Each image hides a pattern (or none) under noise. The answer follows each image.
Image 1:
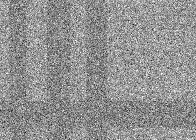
bands of rows crossing bands of columns
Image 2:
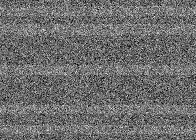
bands of rows
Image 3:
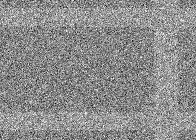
bands of rows crossing bands of columns
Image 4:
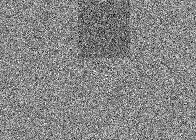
one block
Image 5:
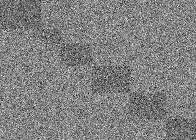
blocks along the diagonal
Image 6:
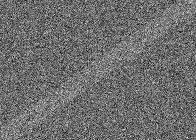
a diagonal band
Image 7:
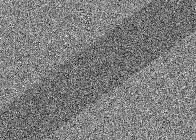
a diagonal band
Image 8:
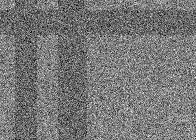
bands of rows crossing bands of columns
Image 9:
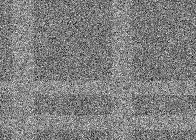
bands of rows crossing bands of columns
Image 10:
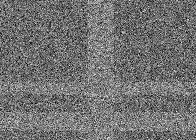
bands of rows crossing bands of columns
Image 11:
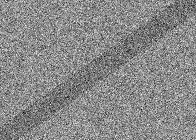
a diagonal band
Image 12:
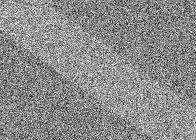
a diagonal band
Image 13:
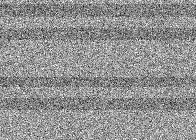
bands of rows
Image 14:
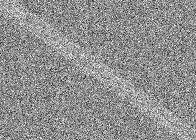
a diagonal band
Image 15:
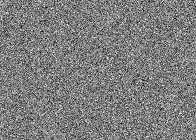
only noise
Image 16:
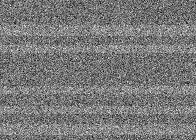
bands of rows
